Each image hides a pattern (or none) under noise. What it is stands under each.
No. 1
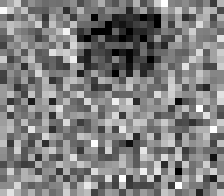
one block
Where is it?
top middle
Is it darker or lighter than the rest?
darker
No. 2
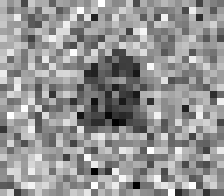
one block
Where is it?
centre
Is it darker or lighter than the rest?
darker
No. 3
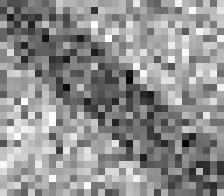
a diagonal band
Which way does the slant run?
top left to bottom right
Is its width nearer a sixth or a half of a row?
a half
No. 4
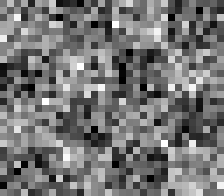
a checkerboard
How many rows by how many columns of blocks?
4 by 4
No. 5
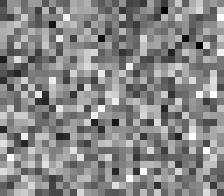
only noise
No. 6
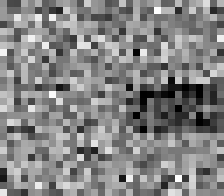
one block
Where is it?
middle right
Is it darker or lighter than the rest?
darker
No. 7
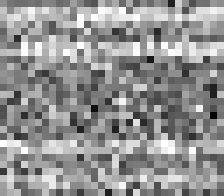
bands of rows
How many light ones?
4
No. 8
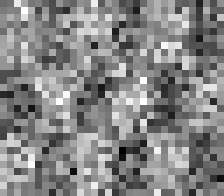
a checkerboard
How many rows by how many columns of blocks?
3 by 6
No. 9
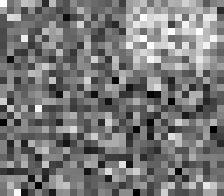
one block
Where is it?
top right
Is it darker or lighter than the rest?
lighter
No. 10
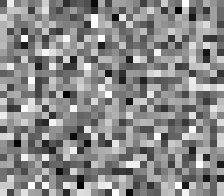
only noise
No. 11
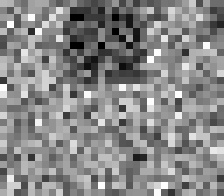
one block
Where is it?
top middle
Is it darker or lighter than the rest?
darker
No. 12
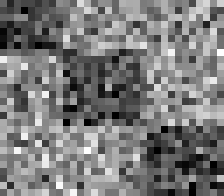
blocks along the diagonal
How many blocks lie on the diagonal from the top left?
3
